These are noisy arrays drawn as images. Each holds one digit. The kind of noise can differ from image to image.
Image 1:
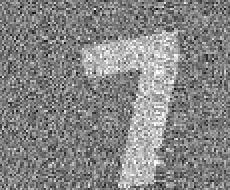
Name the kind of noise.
low rank plus noise
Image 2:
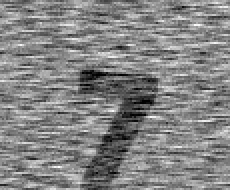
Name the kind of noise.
streaked along the rows
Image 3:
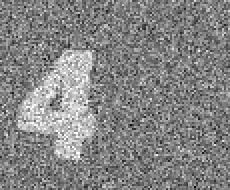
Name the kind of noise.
independent entries
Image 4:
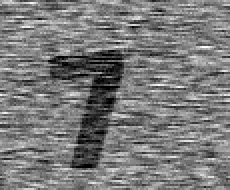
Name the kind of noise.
streaked along the rows
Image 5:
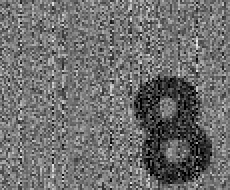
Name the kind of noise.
columns of uneven size
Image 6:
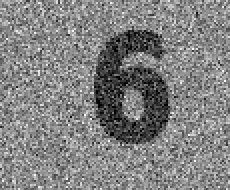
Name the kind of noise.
independent entries
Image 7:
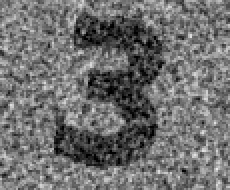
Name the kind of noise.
blotchy
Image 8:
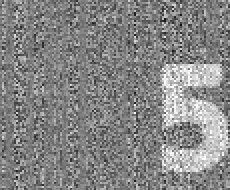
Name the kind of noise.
columns of uneven size
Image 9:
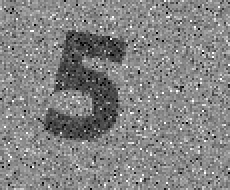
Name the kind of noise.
heavy tails
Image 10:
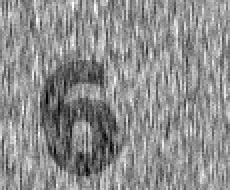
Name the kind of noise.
streaked along the columns
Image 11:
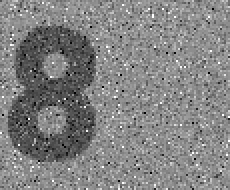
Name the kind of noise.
heavy tails
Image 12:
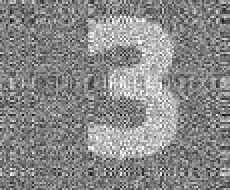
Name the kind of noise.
low rank plus noise
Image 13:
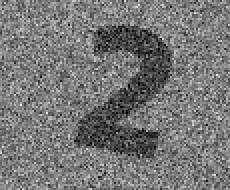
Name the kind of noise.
independent entries
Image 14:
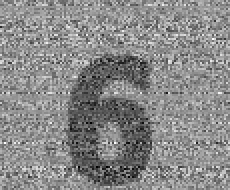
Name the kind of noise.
rows of uneven size
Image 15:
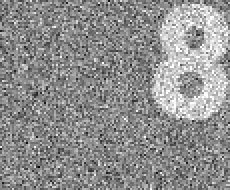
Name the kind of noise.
independent entries
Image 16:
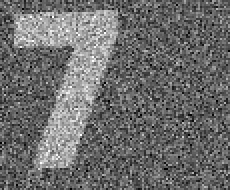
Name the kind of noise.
independent entries
